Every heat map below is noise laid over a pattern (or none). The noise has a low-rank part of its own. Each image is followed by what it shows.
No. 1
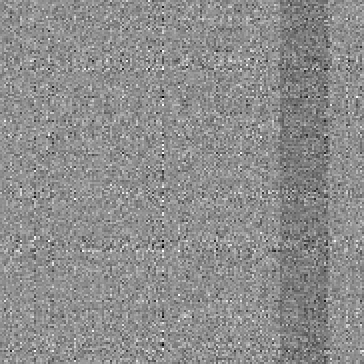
one vertical stripe
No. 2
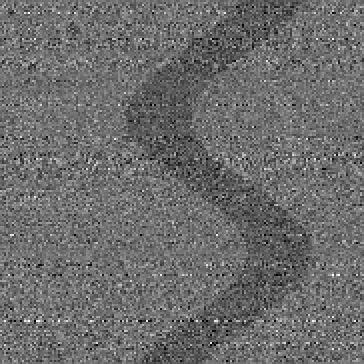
a wavy band
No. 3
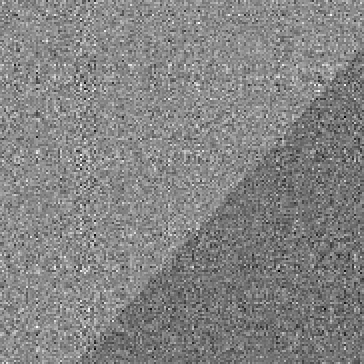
a sharp edge
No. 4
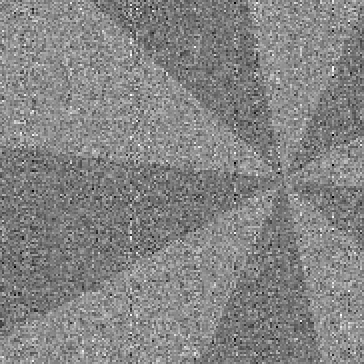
spokes from one point
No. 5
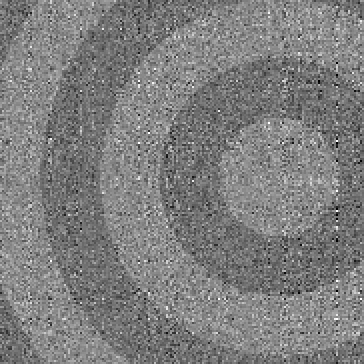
rings round one point
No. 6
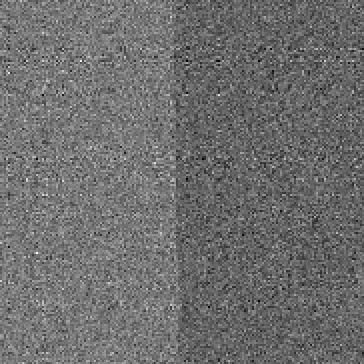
a sharp edge
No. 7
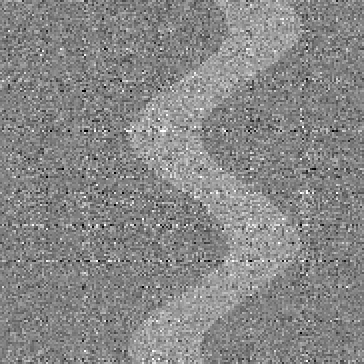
a wavy band
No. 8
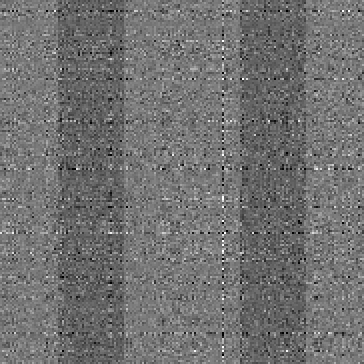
vertical stripes
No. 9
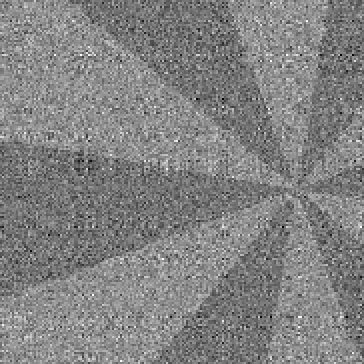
spokes from one point
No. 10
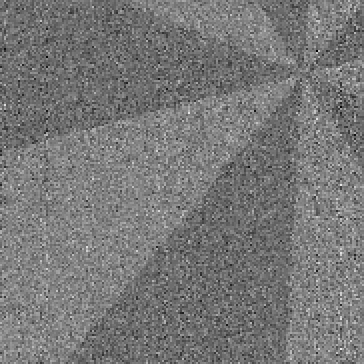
spokes from one point
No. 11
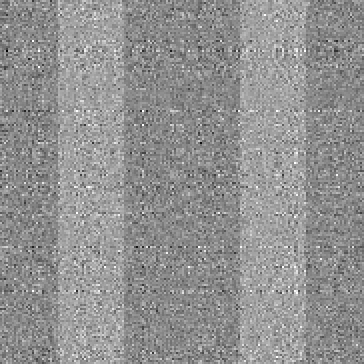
vertical stripes
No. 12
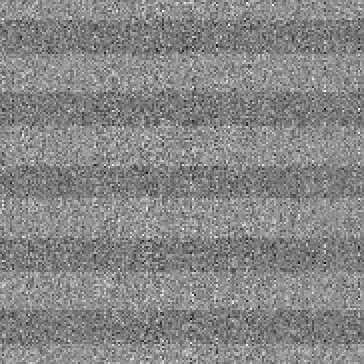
horizontal stripes
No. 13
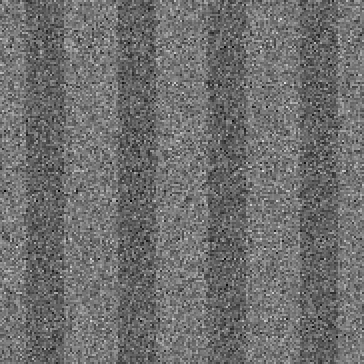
vertical stripes
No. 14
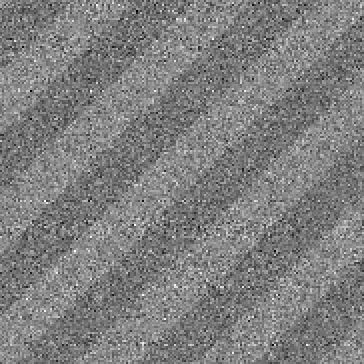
diagonal stripes
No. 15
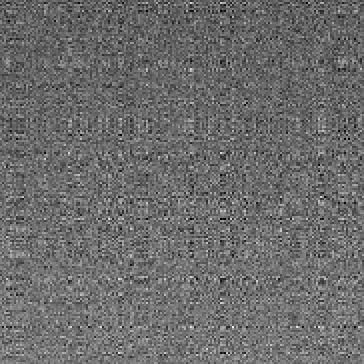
a smooth slope
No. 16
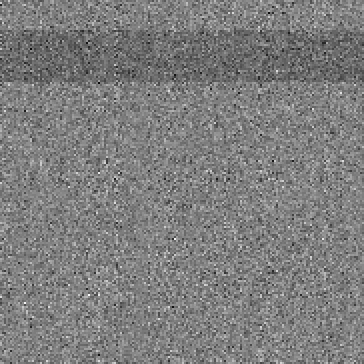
one horizontal stripe
